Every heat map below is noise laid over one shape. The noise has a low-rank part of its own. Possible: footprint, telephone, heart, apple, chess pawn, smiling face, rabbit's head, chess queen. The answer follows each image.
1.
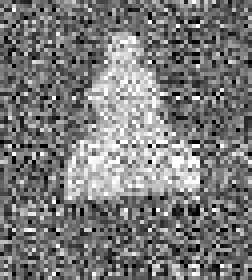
chess pawn
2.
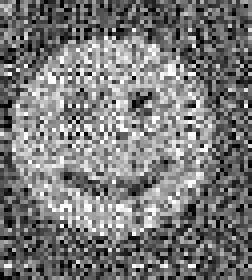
smiling face
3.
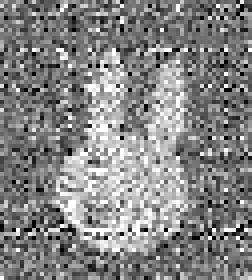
rabbit's head
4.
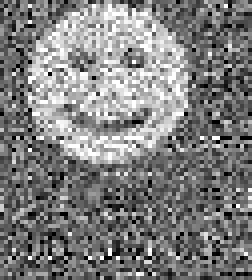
smiling face
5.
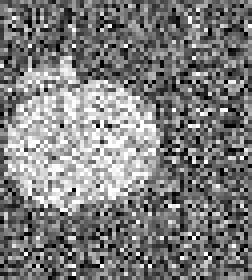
apple
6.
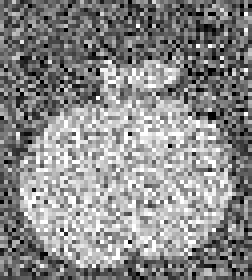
apple
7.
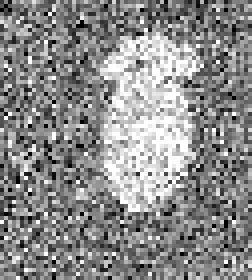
footprint
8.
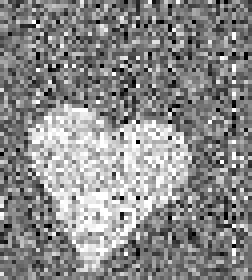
heart
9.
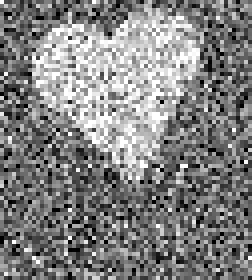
heart
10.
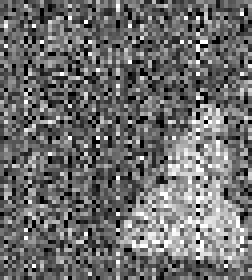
chess pawn
